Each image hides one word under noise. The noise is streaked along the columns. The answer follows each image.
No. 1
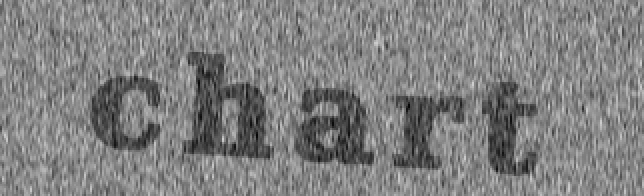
chart
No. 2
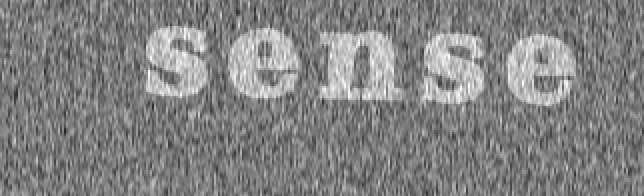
sense
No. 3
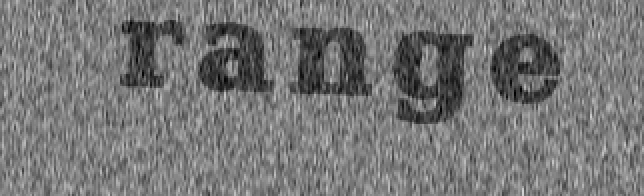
range
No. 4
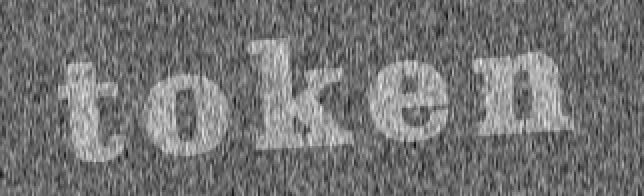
token
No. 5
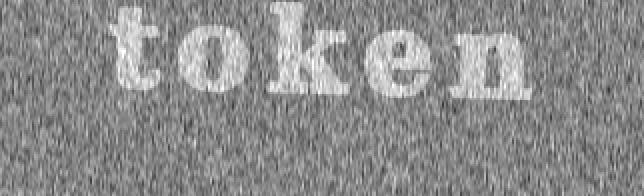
token
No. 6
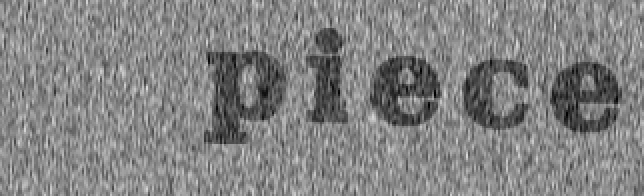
piece
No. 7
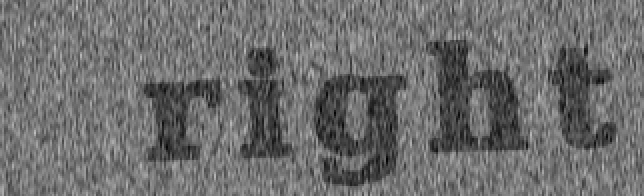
right
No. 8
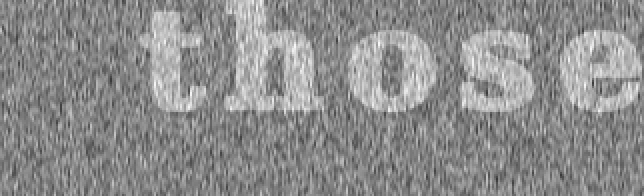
those
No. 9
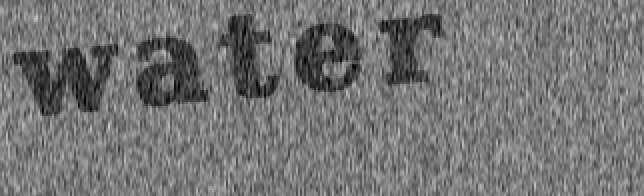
water
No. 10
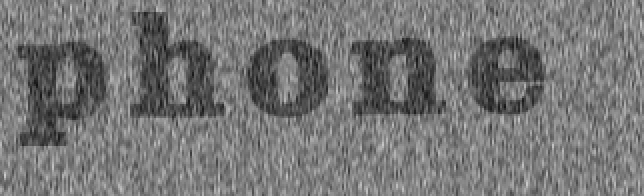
phone
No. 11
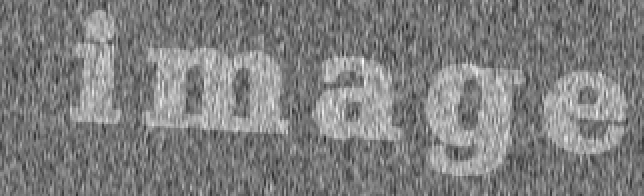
image
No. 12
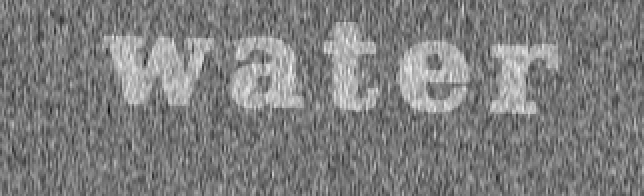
water
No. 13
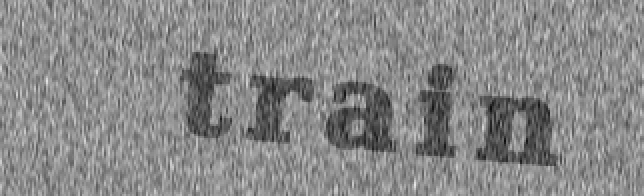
train
